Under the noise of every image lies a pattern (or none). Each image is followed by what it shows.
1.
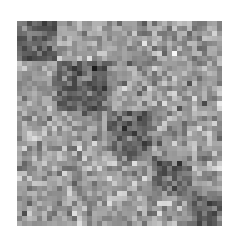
blocks along the diagonal
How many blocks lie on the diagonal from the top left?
5
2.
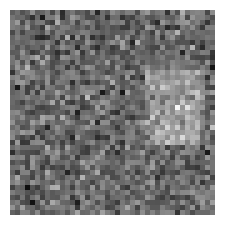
one block
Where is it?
middle right
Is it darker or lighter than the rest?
lighter
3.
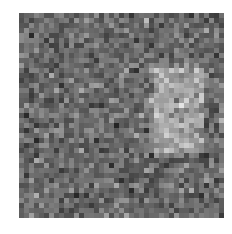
one block
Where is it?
middle right
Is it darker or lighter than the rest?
lighter
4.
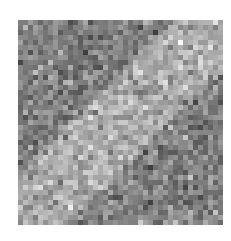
a diagonal band
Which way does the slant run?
bottom left to top right
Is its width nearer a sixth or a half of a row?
a half
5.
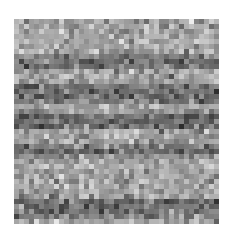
bands of rows
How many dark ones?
5
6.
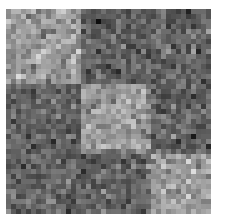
blocks along the diagonal
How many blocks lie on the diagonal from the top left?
3
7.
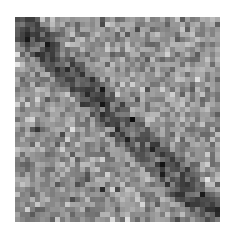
a diagonal band
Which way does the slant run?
top left to bottom right
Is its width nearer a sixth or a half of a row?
a sixth
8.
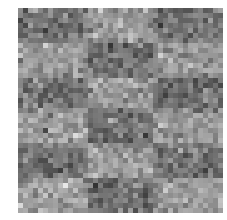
a checkerboard
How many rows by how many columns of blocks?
6 by 3
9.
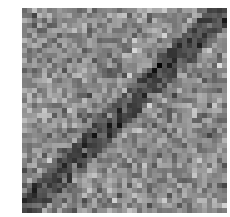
a diagonal band
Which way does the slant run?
bottom left to top right
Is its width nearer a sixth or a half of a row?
a sixth
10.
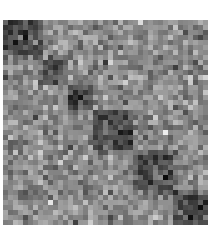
blocks along the diagonal
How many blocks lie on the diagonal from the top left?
6
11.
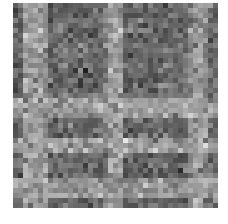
bands of rows crossing bands of columns
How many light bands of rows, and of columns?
3 and 3
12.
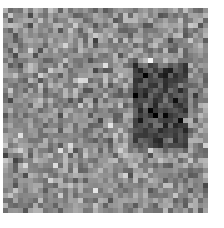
one block
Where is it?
middle right
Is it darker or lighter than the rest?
darker
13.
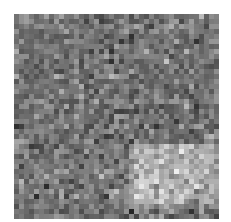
one block
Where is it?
bottom right
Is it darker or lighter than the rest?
lighter
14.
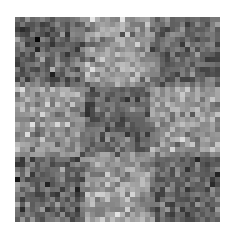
a checkerboard
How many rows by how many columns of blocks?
3 by 3
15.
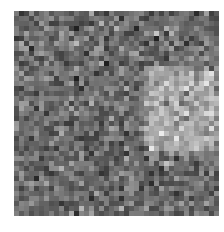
one block
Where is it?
middle right
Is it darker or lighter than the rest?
lighter
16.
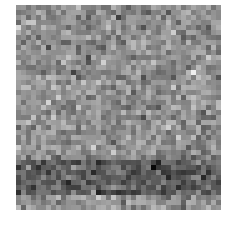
one band of rows
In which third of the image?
bottom
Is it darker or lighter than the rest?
darker
